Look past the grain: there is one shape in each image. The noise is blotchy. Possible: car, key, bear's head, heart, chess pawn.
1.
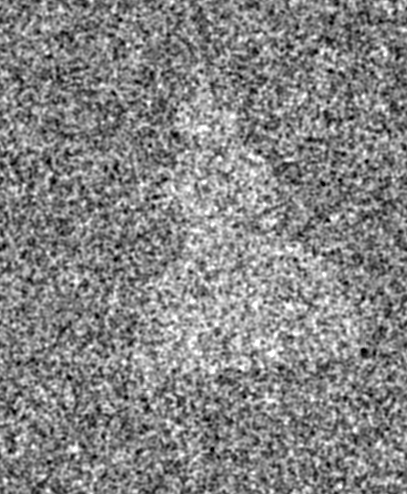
chess pawn
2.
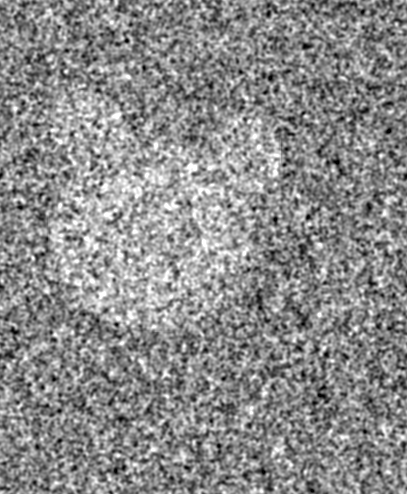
bear's head
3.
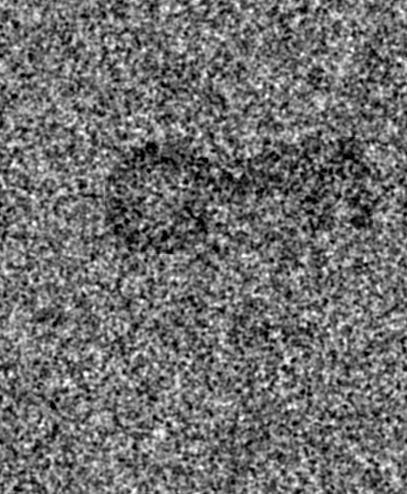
key
